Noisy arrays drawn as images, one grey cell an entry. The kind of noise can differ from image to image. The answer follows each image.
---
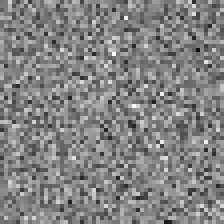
independent entries
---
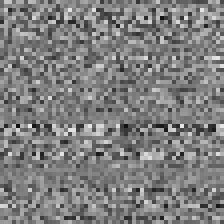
rows of uneven size
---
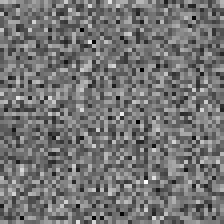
low rank plus noise
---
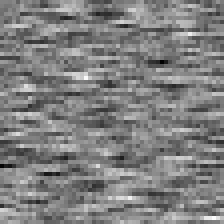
streaked along the rows
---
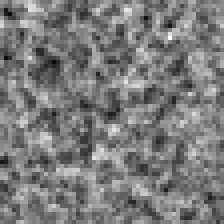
blotchy
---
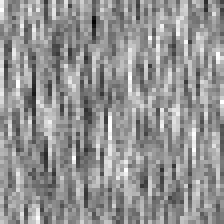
streaked along the columns
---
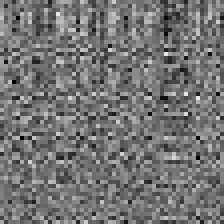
low rank plus noise
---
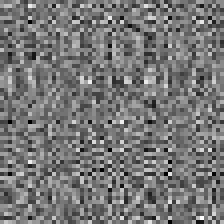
low rank plus noise
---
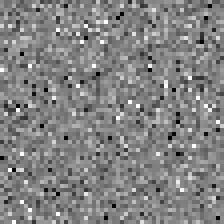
heavy tails
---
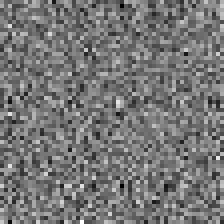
low rank plus noise
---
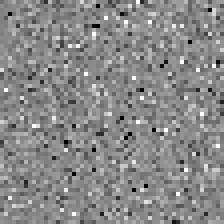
heavy tails
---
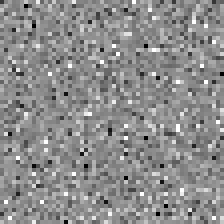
heavy tails
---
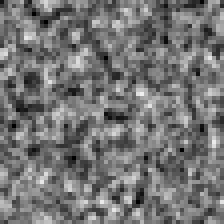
blotchy
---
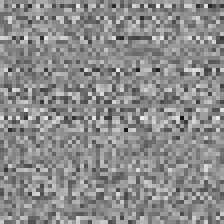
rows of uneven size
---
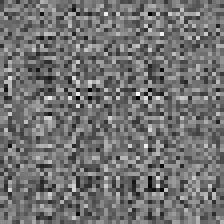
low rank plus noise
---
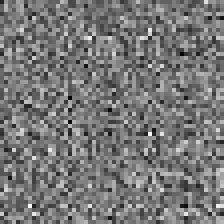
low rank plus noise
